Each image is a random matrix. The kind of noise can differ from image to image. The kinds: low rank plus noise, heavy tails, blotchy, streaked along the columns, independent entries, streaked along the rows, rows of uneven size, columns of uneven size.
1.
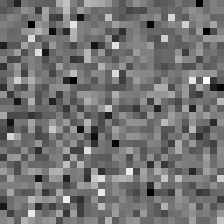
heavy tails
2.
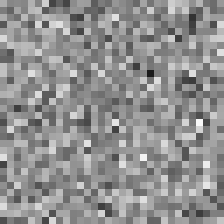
independent entries
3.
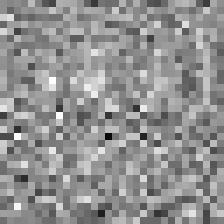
low rank plus noise
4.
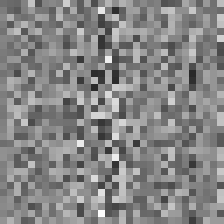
columns of uneven size
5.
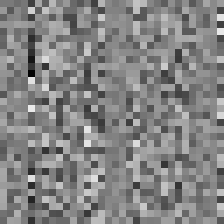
columns of uneven size
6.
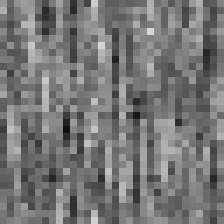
streaked along the columns
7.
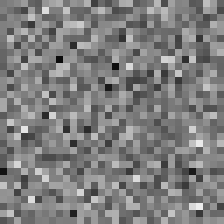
independent entries
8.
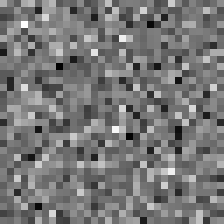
heavy tails
